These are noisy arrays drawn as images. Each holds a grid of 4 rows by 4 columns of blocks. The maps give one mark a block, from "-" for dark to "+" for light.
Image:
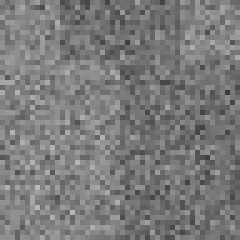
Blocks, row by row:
+ - - +
+ + - -
+ + - -
+ + - -
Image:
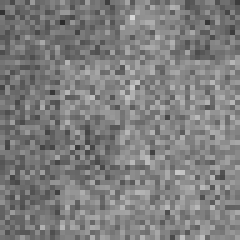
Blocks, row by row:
- - + -
- + + +
- - + +
- + + +
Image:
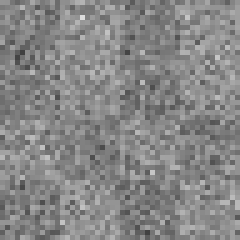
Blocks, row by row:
- + - +
- + - +
+ - + -
- + - +
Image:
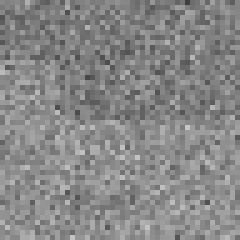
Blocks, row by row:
- - - -
+ - - -
+ + + +
+ + + +
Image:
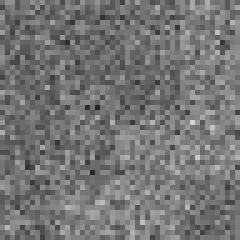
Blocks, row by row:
- - - +
- - - +
- - + +
- + + -
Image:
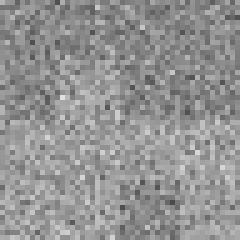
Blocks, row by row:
- - - -
- + - -
+ + + +
+ + - +
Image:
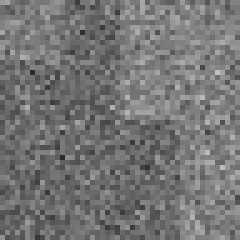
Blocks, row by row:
+ - + +
- - + +
- - - +
- - - +
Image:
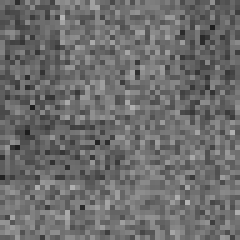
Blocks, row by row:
- + + -
- + + -
- - + +
+ + + +
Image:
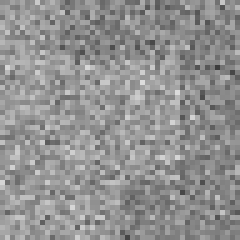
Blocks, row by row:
+ - - -
+ + + -
+ + + -
+ + - -
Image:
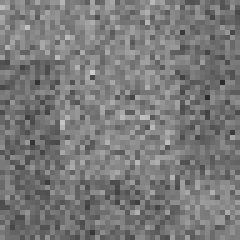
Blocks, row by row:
+ + + -
- + + -
- + + -
- - - +
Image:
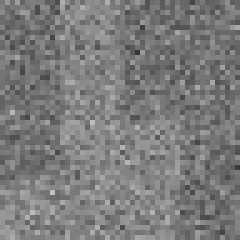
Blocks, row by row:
- + - -
- + - -
- + + -
+ + + -
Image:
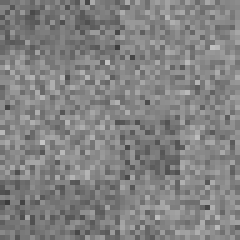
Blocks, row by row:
- - + +
+ + + +
+ + - +
- - + +
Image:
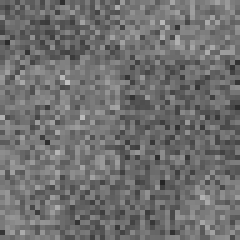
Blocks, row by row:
- - + +
+ + - -
+ + - -
+ - - +
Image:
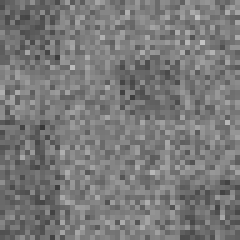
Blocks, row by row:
- + + +
+ + - +
- + + +
- + + -
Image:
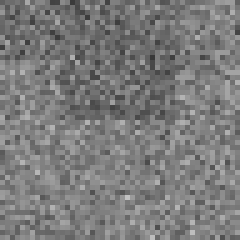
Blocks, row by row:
- - - +
+ - - +
+ + + +
+ + + +
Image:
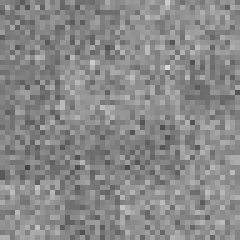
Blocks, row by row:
- - + +
- + + -
- - - +
+ - + +
